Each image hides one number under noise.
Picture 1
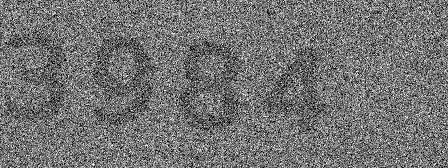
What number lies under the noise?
3984
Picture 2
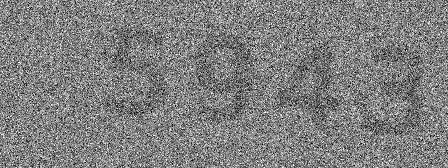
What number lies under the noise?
5943
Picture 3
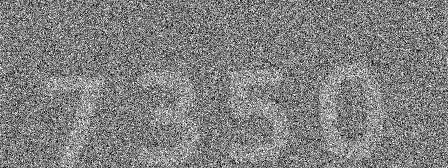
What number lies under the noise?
7350
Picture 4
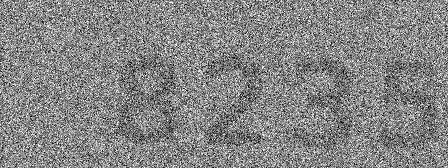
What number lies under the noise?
8235
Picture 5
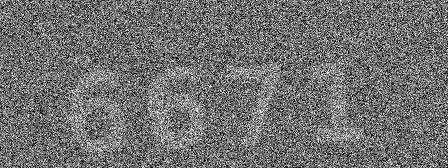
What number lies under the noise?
6671
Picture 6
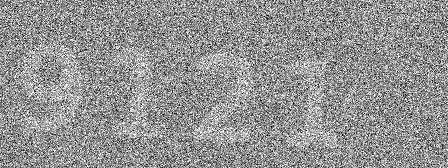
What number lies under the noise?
9121
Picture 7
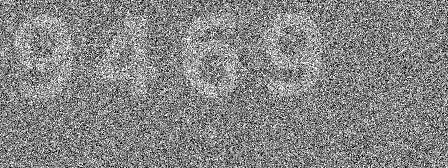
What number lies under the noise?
9469
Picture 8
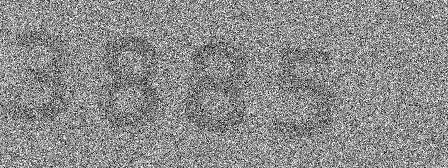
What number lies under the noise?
3885
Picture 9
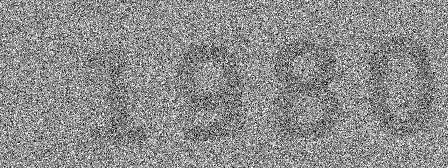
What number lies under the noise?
1980
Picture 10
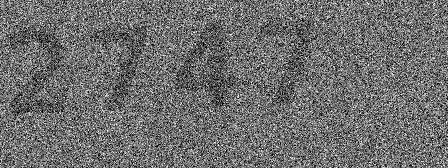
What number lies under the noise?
2747
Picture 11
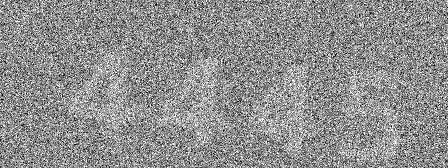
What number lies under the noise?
4445
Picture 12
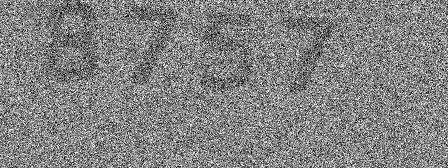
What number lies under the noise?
8757
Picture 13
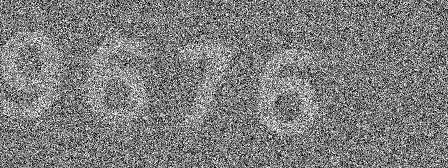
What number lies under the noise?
9676
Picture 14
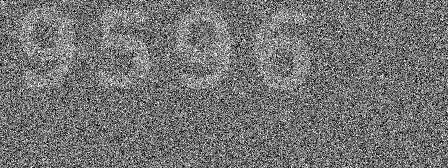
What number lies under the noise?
9596
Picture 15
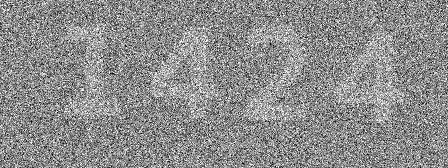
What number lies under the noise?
1424
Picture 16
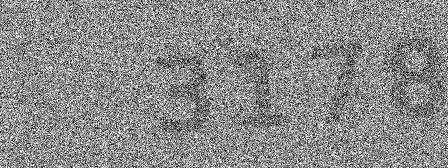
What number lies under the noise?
3178
